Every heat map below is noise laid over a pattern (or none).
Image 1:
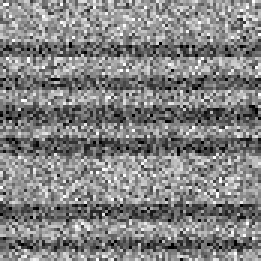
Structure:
bands of rows
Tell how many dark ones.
6
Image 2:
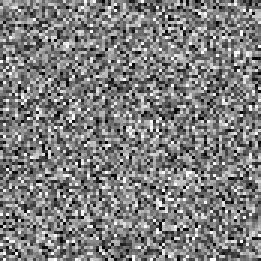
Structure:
only noise
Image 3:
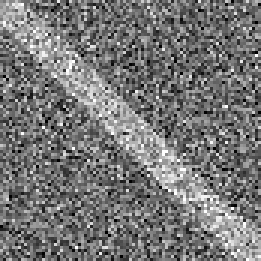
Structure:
a diagonal band
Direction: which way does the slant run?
top left to bottom right
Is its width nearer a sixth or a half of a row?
a sixth
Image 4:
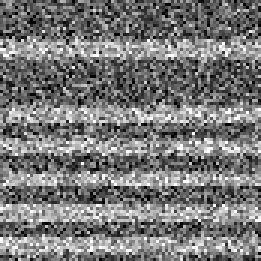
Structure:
bands of rows
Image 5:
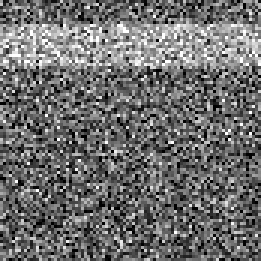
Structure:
one band of rows
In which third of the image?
top
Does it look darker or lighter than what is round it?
lighter
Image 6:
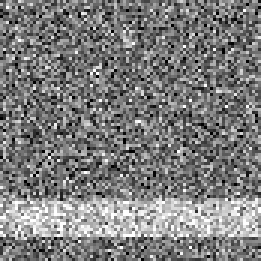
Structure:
one band of rows
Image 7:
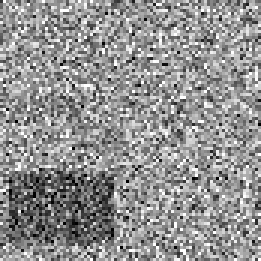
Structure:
one block
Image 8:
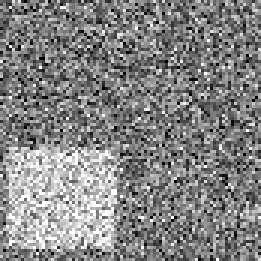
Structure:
one block
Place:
bottom left
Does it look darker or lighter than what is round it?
lighter
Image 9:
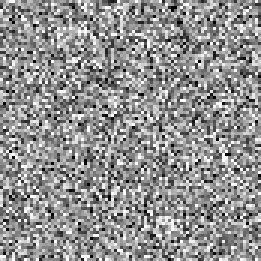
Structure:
only noise
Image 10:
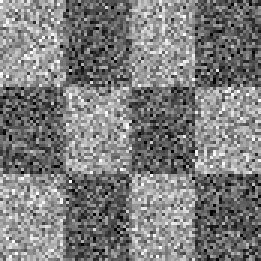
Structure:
a checkerboard
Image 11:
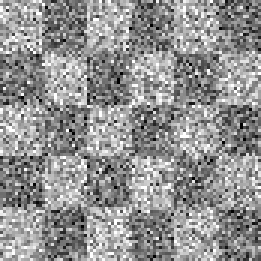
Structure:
a checkerboard
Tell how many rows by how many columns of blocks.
5 by 6
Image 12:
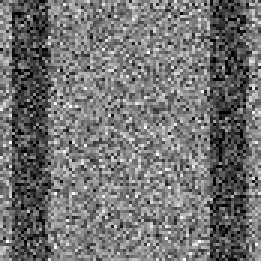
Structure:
bands of columns
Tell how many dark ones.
2
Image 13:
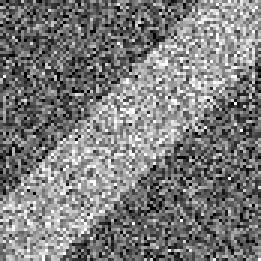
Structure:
a diagonal band
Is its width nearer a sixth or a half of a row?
a half
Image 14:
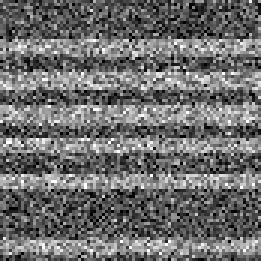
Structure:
bands of rows
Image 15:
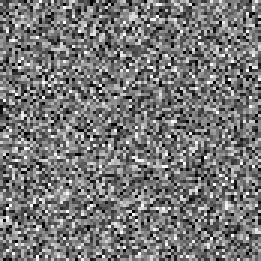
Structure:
only noise
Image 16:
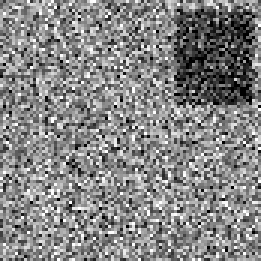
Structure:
one block
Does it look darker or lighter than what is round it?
darker
